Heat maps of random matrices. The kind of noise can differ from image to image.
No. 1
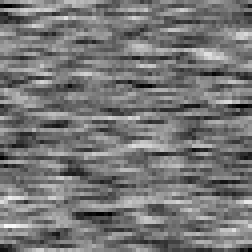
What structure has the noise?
streaked along the rows
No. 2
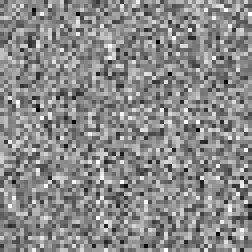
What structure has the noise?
independent entries
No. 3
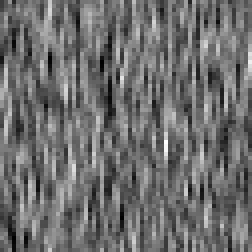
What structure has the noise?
streaked along the columns
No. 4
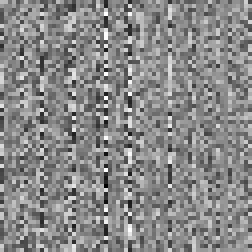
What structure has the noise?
columns of uneven size
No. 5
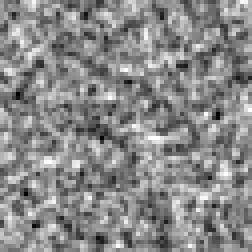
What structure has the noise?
blotchy
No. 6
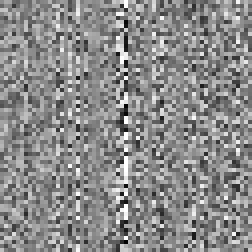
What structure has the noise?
columns of uneven size
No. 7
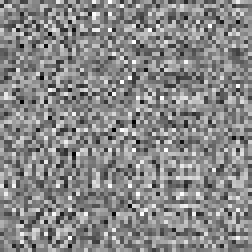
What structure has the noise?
low rank plus noise
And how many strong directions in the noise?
five to eight
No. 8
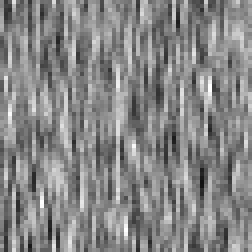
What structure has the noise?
streaked along the columns
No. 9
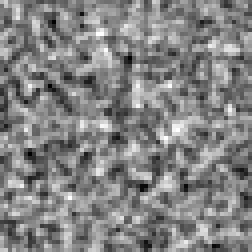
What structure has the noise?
blotchy
